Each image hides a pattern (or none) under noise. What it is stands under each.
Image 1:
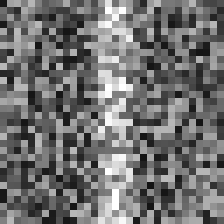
one band of columns
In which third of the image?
middle
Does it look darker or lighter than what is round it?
lighter
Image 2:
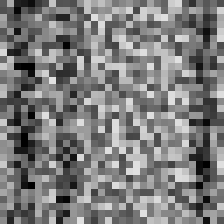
bands of columns
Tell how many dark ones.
3
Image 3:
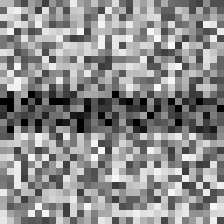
one band of rows
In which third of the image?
middle
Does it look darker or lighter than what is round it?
darker
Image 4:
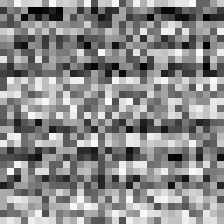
bands of rows
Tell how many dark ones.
6
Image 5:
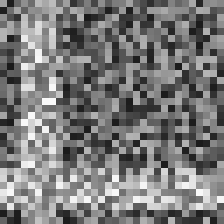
bands of rows crossing bands of columns
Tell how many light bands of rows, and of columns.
1 and 1
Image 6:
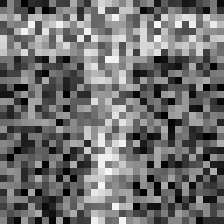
bands of rows crossing bands of columns
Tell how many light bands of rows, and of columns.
1 and 1
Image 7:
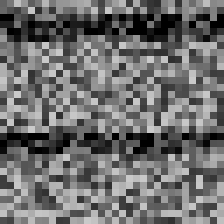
bands of rows
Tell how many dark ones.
2
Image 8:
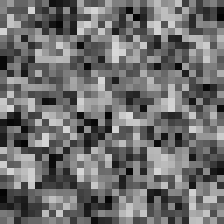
a checkerboard
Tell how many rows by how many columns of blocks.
6 by 6
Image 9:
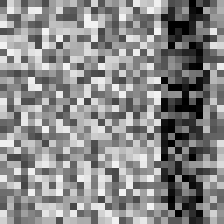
one band of columns
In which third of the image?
right
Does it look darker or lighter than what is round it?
darker
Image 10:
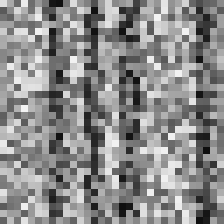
bands of columns
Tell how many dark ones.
4
